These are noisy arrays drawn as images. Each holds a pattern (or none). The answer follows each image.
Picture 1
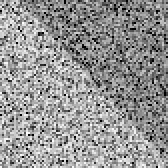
a sharp edge
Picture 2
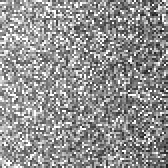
a smooth slope
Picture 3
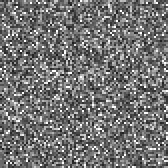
only noise
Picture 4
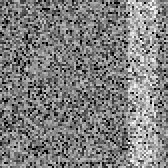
one vertical stripe
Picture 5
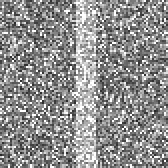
one vertical stripe
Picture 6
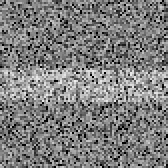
one horizontal stripe
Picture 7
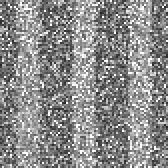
vertical stripes
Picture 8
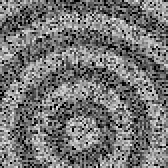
rings round one point
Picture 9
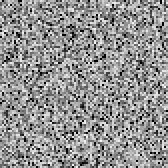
only noise
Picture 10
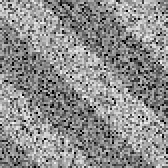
diagonal stripes
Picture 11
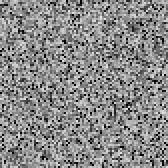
only noise
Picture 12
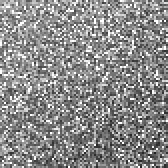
a smooth slope
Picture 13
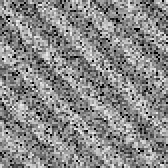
diagonal stripes
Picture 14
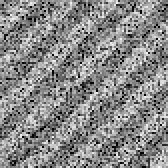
diagonal stripes
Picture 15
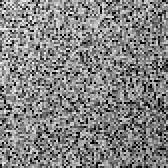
a smooth slope
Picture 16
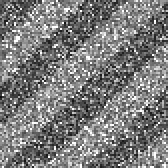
diagonal stripes
